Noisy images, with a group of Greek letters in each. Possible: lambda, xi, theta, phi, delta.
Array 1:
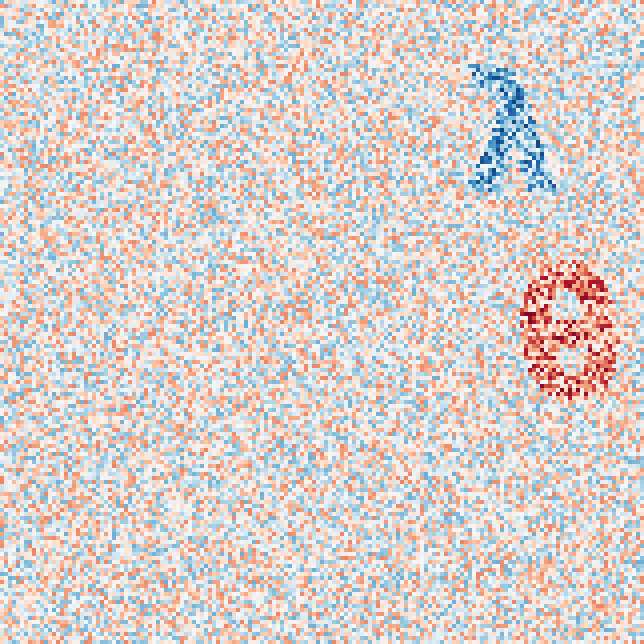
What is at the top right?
lambda
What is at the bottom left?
nothing
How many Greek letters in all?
2
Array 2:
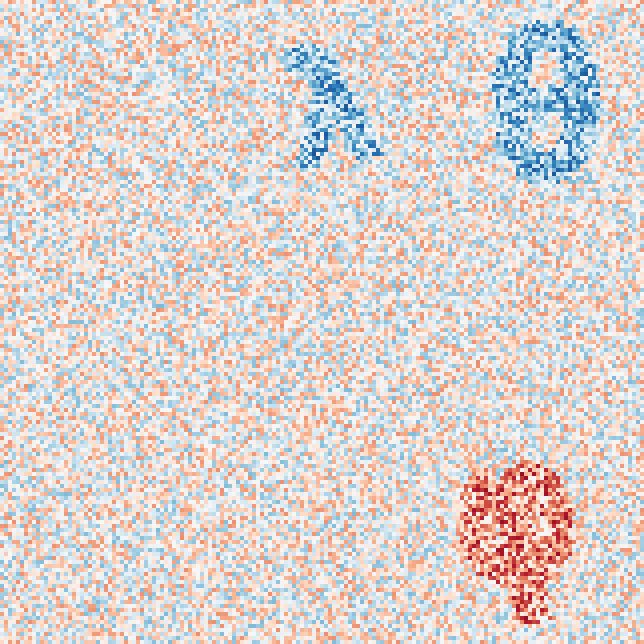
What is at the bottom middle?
nothing
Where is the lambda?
top middle
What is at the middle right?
nothing
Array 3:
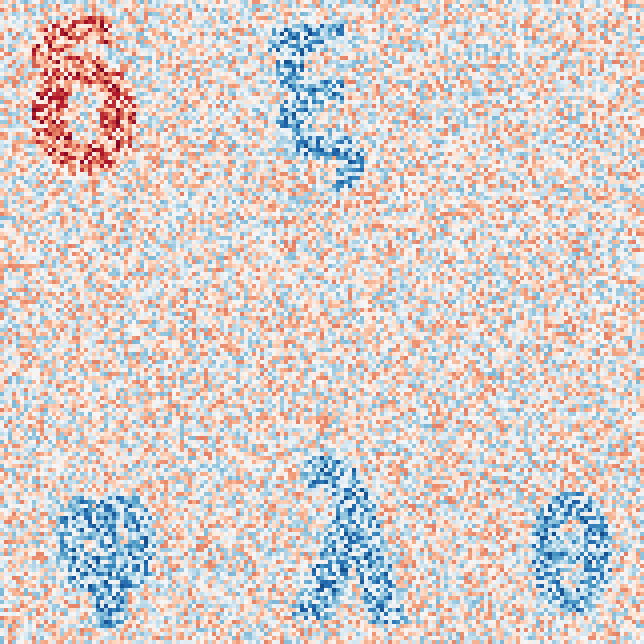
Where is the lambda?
bottom middle
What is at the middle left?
nothing
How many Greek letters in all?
5
